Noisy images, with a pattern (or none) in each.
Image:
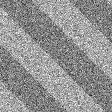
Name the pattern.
diagonal stripes
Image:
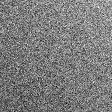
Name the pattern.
a smooth slope
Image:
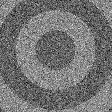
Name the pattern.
rings round one point
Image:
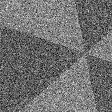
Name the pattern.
spokes from one point
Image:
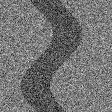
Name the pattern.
a wavy band
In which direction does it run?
top to bottom
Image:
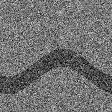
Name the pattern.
a wavy band
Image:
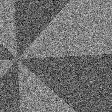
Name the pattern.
spokes from one point
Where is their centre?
middle left
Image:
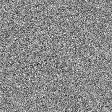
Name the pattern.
only noise
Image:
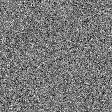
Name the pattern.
only noise
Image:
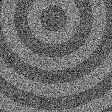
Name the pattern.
rings round one point
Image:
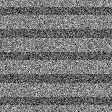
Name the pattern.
horizontal stripes
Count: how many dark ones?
5
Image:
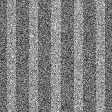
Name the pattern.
vertical stripes
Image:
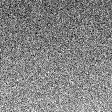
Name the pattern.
a smooth slope
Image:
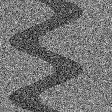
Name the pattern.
a wavy band
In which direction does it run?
top to bottom
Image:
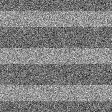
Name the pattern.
horizontal stripes
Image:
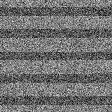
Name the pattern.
horizontal stripes
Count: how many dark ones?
5
